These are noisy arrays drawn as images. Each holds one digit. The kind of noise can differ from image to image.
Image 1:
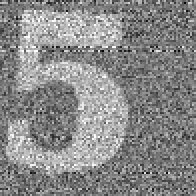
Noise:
rows of uneven size
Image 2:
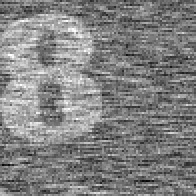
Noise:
streaked along the rows
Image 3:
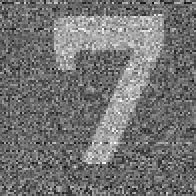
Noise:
rows of uneven size
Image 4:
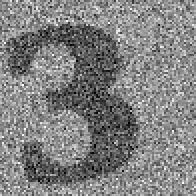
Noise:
independent entries
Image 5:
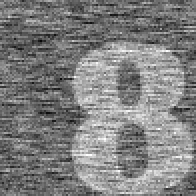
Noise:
streaked along the rows
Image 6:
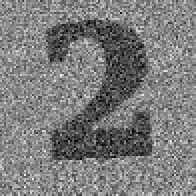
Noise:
low rank plus noise
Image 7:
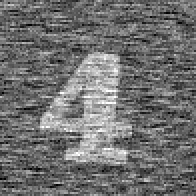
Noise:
streaked along the rows
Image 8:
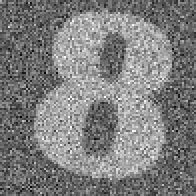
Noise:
low rank plus noise
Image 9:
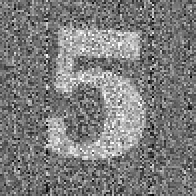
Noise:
columns of uneven size
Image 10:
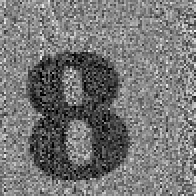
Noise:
columns of uneven size
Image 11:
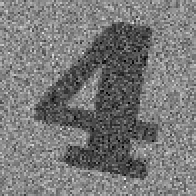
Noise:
independent entries
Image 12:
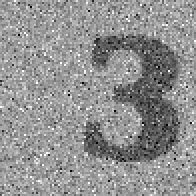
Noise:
heavy tails
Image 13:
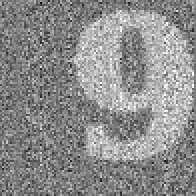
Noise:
columns of uneven size
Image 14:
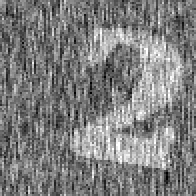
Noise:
streaked along the columns
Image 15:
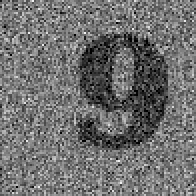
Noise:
low rank plus noise
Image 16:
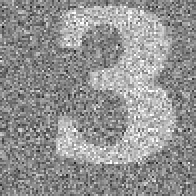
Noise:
low rank plus noise
